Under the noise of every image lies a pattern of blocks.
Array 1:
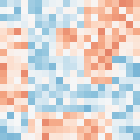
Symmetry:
mirrored about the diagonal from the bottom left
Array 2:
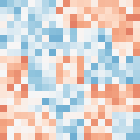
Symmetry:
mirrored about the diagonal from the top left
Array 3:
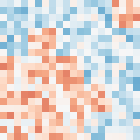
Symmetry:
mirrored about the diagonal from the bottom left
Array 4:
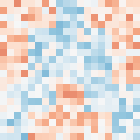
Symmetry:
left and right mirror each other
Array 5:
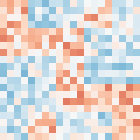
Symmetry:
the same after a half turn
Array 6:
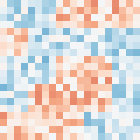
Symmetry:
no symmetry
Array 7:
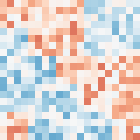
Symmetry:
mirrored about the diagonal from the bottom left
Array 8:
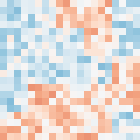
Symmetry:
no symmetry
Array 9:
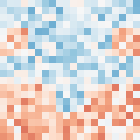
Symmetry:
left and right mirror each other
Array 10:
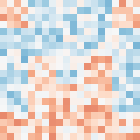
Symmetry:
left and right mirror each other
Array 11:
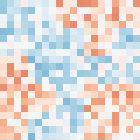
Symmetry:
mirrored about the diagonal from the top left
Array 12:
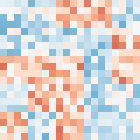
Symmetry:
mirrored about the diagonal from the bottom left
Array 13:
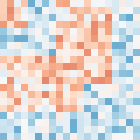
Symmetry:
mirrored about the diagonal from the top left
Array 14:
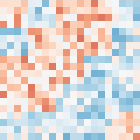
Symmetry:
mirrored about the diagonal from the top left
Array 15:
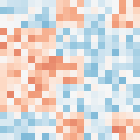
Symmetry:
top and bottom mirror each other
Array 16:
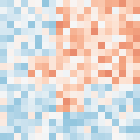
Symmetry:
mirrored about the diagonal from the bottom left
